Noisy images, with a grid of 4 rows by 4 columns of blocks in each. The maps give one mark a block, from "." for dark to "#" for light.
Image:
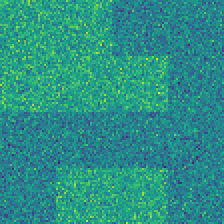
# # . .
# # # .
. . . .
. # # .
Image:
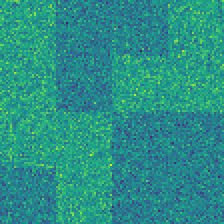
# . . #
# . # #
# # . .
. # . .
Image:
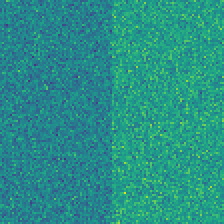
. . # #
. . # #
. . # #
. . # #
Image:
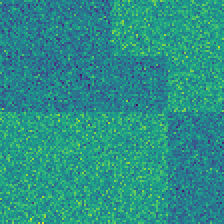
. . # #
. . . #
# # # .
# # # .
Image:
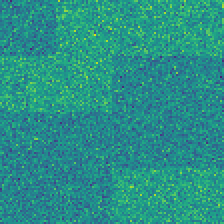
. # # #
# # . .
. . . .
. . # #
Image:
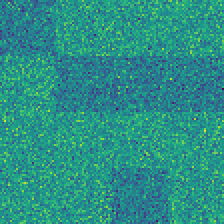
. # # #
# . . .
# # # #
# # . #
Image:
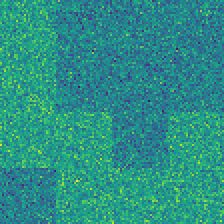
# . . .
# . . .
# # . #
. # # #
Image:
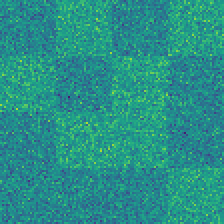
. # . #
# . # .
. # # .
. . . #
